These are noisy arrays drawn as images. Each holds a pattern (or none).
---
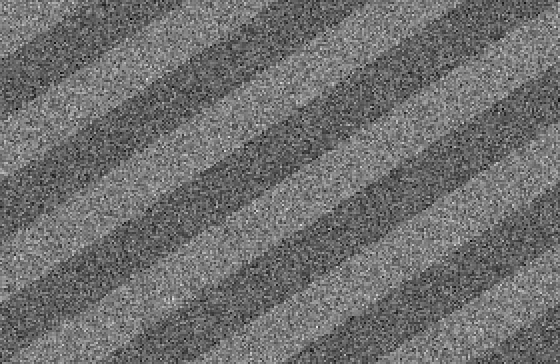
diagonal stripes
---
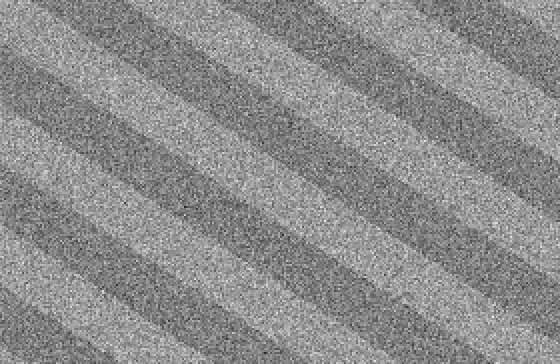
diagonal stripes
